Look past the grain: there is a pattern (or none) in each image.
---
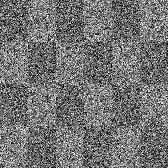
a checkerboard
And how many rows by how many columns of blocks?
4 by 6
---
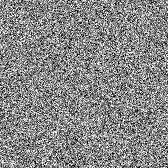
only noise
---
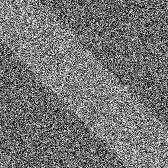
a diagonal band
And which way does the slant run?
top left to bottom right
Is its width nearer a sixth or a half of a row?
a half
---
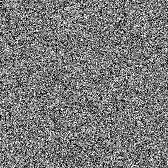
only noise
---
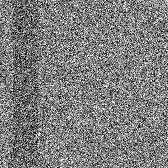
one band of columns
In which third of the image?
left
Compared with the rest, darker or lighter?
darker
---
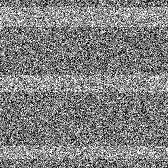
bands of rows
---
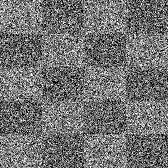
a checkerboard
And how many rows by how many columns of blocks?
5 by 4
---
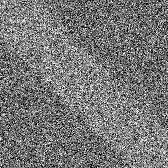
a diagonal band
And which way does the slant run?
top left to bottom right
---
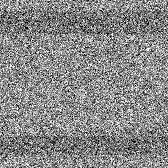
bands of rows
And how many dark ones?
2
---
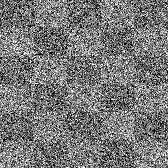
a checkerboard
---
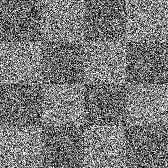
a checkerboard
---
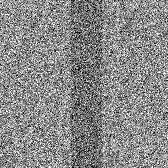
one band of columns
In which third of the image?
middle
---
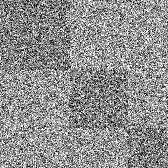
blocks along the diagonal
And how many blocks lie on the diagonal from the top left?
3
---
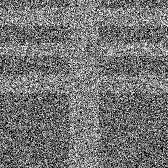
bands of rows crossing bands of columns
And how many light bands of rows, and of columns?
3 and 1
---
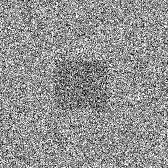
one block
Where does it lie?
centre
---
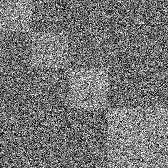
blocks along the diagonal
